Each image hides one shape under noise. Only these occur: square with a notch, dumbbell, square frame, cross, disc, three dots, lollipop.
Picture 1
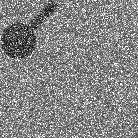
dark lollipop, top left
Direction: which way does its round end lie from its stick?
down and left
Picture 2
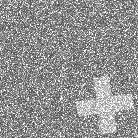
light cross, bottom right
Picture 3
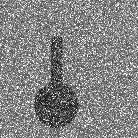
dark lollipop
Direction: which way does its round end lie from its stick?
down
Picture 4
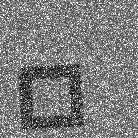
dark square frame
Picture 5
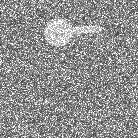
light lollipop, top middle
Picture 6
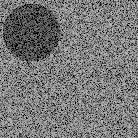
dark disc, top left
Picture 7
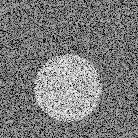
light disc
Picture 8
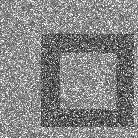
dark square frame
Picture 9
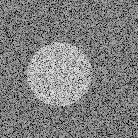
light disc
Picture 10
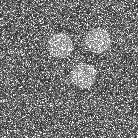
light three dots
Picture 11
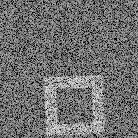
light square frame, bottom middle
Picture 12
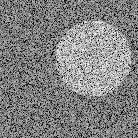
light disc
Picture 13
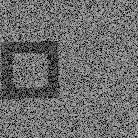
dark square frame, middle left
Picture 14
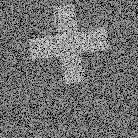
light cross
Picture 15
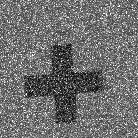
dark cross
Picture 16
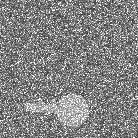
light lollipop
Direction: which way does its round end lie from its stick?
right
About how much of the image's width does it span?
half
